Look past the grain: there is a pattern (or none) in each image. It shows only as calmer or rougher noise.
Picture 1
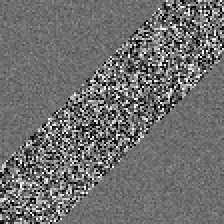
a diagonal band
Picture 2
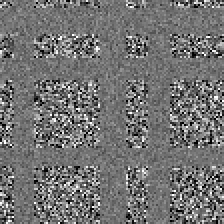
bands of rows crossing bands of columns
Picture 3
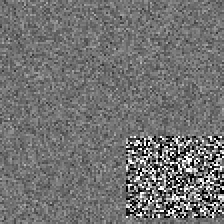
one block
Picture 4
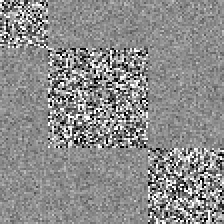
blocks along the diagonal
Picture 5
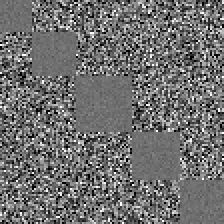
blocks along the diagonal
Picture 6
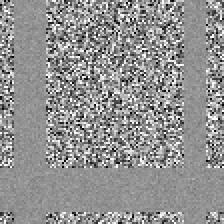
bands of rows crossing bands of columns
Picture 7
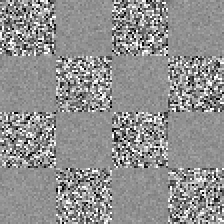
a checkerboard
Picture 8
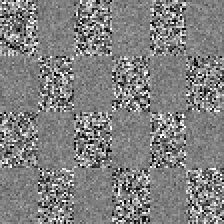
a checkerboard
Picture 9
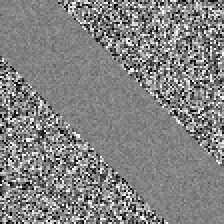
a diagonal band
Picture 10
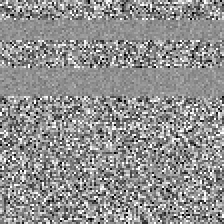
bands of rows
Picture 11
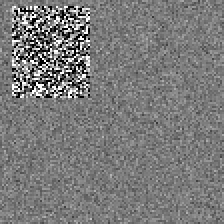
one block
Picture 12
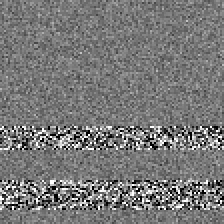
bands of rows
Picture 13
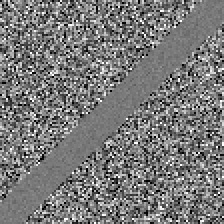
a diagonal band
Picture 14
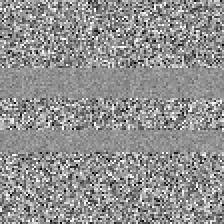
bands of rows
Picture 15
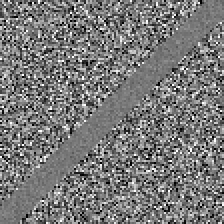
a diagonal band
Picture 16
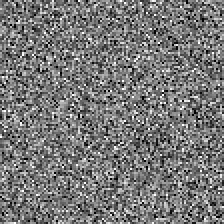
only noise
